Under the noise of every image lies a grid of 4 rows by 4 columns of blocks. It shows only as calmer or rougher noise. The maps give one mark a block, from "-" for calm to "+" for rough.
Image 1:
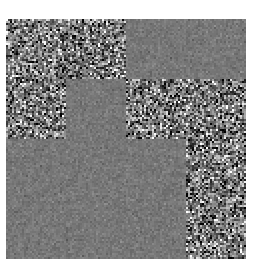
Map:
++--
+-++
---+
---+
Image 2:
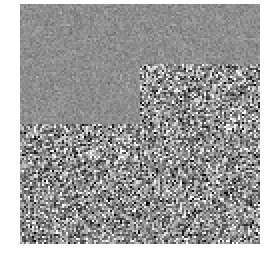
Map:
----
--++
++++
++++
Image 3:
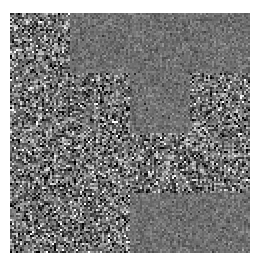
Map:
+---
++-+
++++
++--
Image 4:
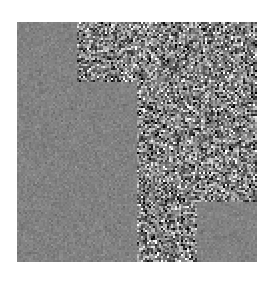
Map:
-+++
--++
--++
--+-
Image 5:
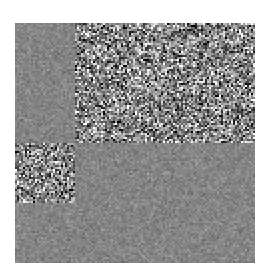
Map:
-+++
-+++
+---
----
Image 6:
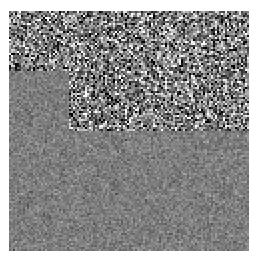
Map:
++++
-+++
----
----
